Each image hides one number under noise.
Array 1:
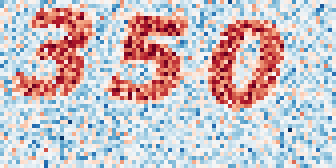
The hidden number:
350
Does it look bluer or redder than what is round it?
redder
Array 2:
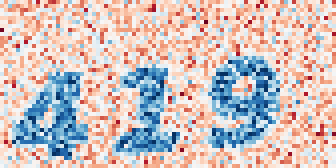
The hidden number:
419
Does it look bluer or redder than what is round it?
bluer
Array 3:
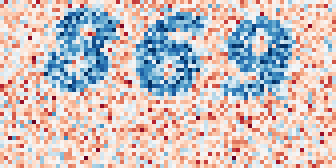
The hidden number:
869
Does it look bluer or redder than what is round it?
bluer
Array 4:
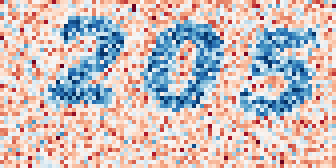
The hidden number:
205
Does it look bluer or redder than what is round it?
bluer
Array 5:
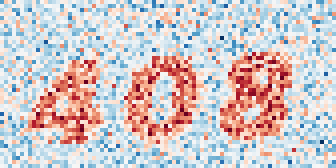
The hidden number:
408
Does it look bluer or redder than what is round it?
redder
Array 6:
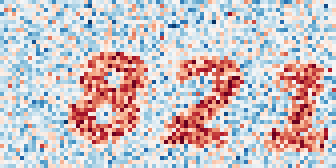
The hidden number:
821
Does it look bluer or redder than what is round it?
redder
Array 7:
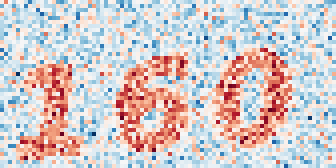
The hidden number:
160
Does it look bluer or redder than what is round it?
redder
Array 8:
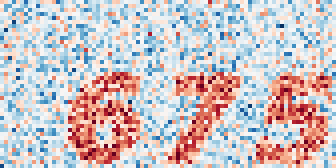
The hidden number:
675
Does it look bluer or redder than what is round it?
redder
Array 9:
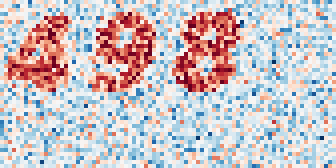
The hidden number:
498
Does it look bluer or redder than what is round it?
redder
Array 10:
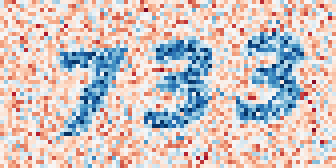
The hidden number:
733
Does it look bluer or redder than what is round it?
bluer
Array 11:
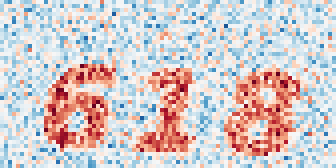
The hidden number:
618
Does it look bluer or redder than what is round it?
redder
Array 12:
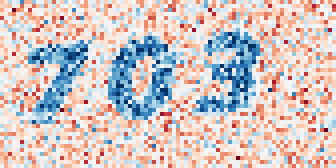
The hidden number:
703
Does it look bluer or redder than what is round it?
bluer
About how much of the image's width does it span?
two thirds
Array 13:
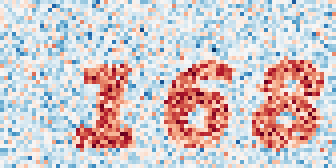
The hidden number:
168
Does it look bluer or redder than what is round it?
redder
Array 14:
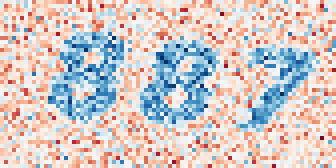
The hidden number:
887
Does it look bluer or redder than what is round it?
bluer
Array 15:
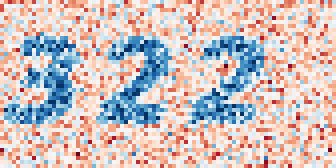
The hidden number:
322
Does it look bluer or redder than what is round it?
bluer
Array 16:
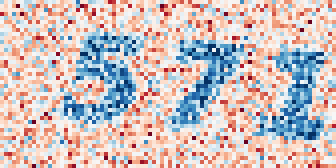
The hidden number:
571
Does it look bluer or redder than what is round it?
bluer
